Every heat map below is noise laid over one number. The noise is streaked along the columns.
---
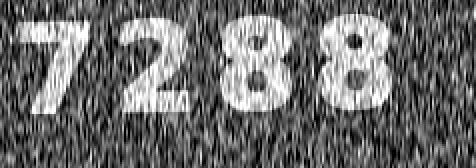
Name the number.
7288
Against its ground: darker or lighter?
lighter
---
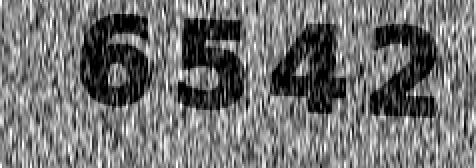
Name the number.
6542
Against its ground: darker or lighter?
darker
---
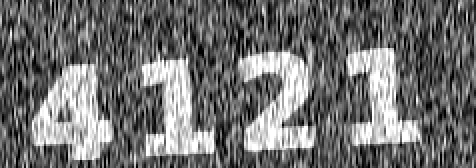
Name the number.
4121
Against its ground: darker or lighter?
lighter
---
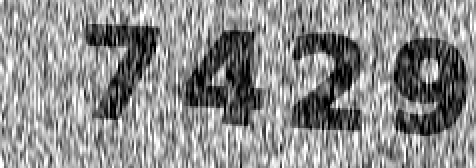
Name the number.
7429
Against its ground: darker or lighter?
darker
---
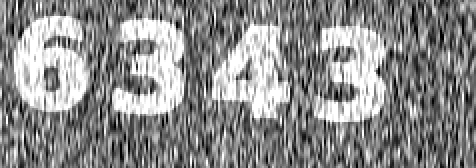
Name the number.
6343
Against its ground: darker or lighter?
lighter
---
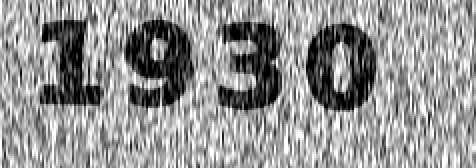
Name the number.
1930
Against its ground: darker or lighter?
darker
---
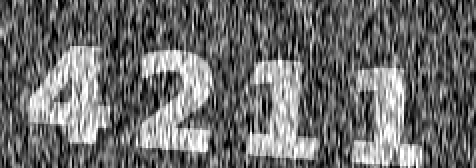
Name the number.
4211
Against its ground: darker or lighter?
lighter
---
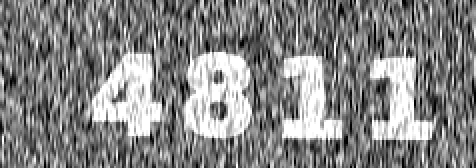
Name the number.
4811
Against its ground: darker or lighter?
lighter
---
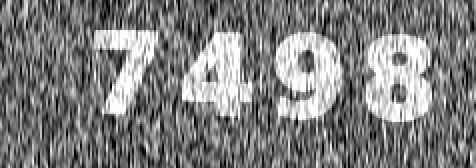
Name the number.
7498
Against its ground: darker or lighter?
lighter
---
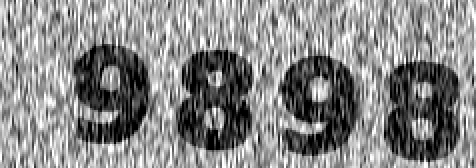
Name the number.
9898
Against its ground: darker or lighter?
darker
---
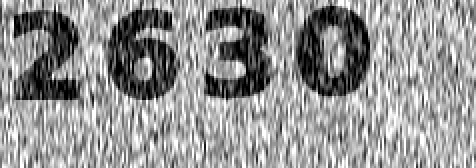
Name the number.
2630
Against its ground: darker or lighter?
darker
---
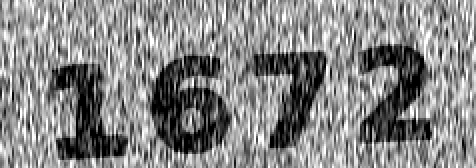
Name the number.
1672
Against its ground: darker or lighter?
darker
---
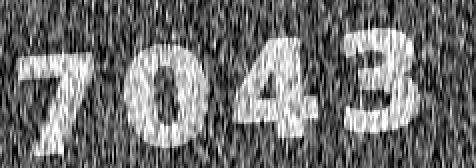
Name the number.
7043
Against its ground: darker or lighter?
lighter
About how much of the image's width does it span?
nearly all
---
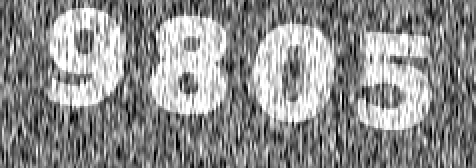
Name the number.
9805
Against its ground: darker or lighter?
lighter
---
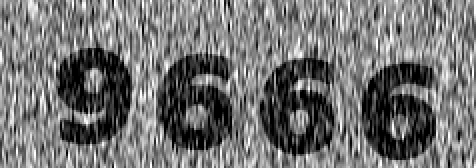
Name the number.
9666
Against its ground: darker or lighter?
darker
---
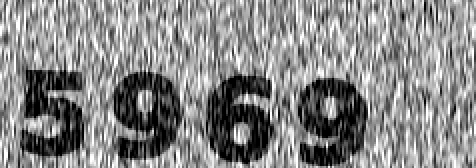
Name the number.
5969
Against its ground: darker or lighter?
darker
